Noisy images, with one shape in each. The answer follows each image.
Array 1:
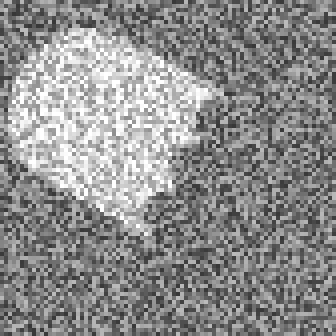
light ghost
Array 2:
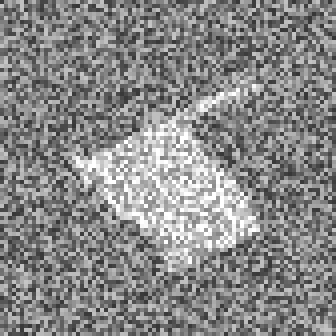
light flag
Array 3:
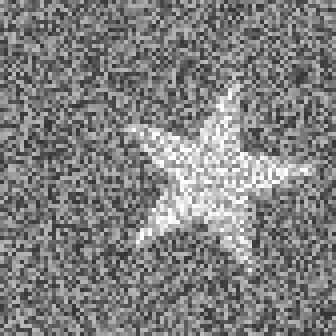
light star
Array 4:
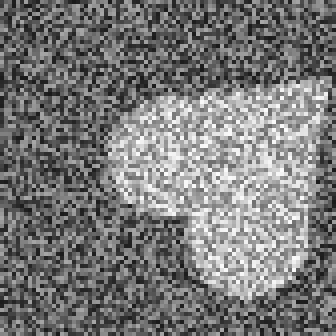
light heart
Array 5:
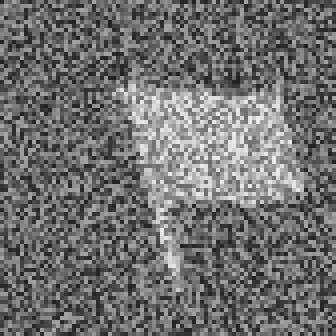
light flag
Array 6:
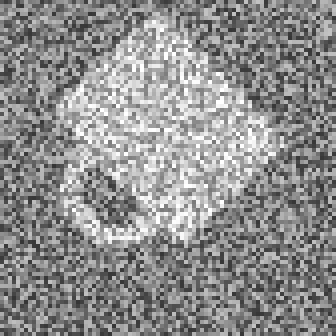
light cup
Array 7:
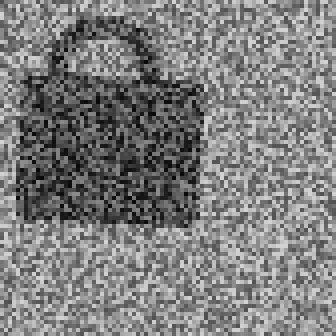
dark cup
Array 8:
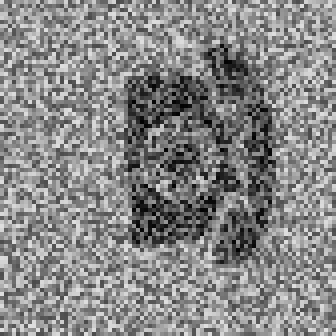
dark telephone
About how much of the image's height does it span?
two thirds
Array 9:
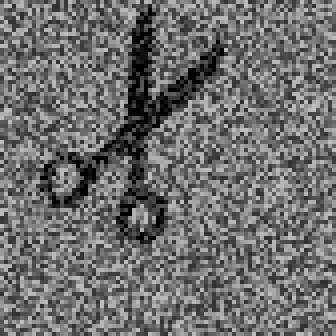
dark pair of scissors
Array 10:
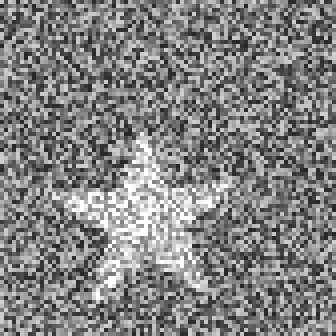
light star
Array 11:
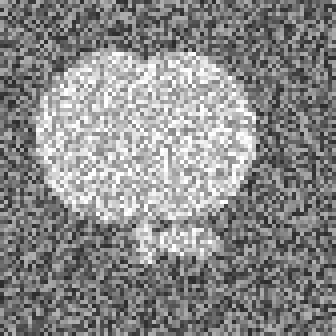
light apple
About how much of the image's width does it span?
two thirds
